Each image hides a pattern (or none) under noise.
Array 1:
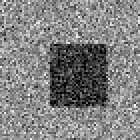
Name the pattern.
one block
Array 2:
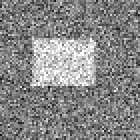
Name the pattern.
one block
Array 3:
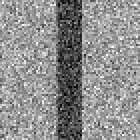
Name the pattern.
one band of columns
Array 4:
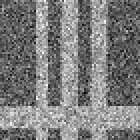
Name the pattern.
bands of rows crossing bands of columns
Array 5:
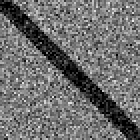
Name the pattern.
a diagonal band
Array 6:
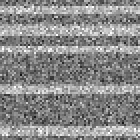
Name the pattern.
bands of rows
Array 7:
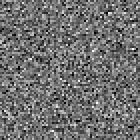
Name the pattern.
only noise
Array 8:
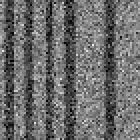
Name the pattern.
bands of columns
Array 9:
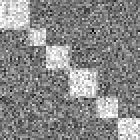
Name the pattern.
blocks along the diagonal
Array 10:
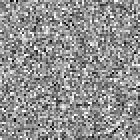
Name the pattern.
only noise
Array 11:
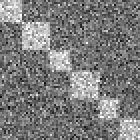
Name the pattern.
blocks along the diagonal
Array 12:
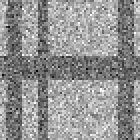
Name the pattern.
bands of rows crossing bands of columns
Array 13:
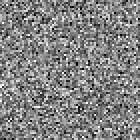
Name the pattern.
only noise
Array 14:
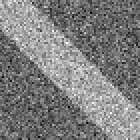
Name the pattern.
a diagonal band
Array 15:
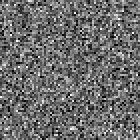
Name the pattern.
only noise
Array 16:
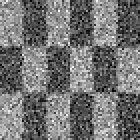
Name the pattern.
a checkerboard
